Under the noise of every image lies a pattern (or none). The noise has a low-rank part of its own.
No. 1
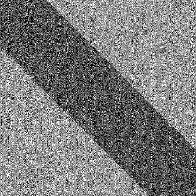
a diagonal band
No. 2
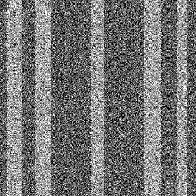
bands of columns
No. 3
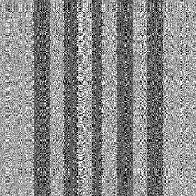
bands of columns
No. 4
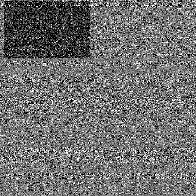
one block
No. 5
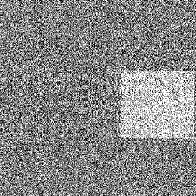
one block
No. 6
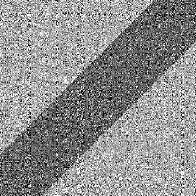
a diagonal band
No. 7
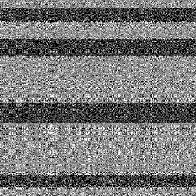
bands of rows
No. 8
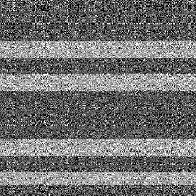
bands of rows
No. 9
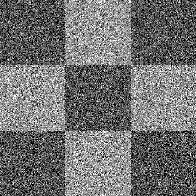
a checkerboard
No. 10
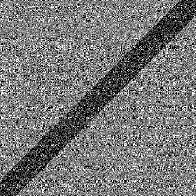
a diagonal band
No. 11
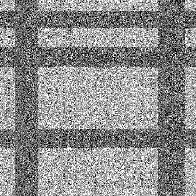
bands of rows crossing bands of columns
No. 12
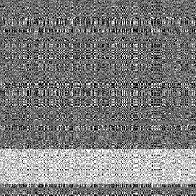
one band of rows
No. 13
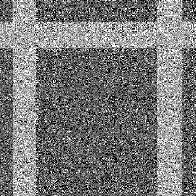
bands of rows crossing bands of columns
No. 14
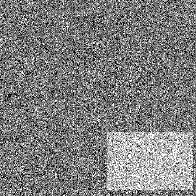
one block
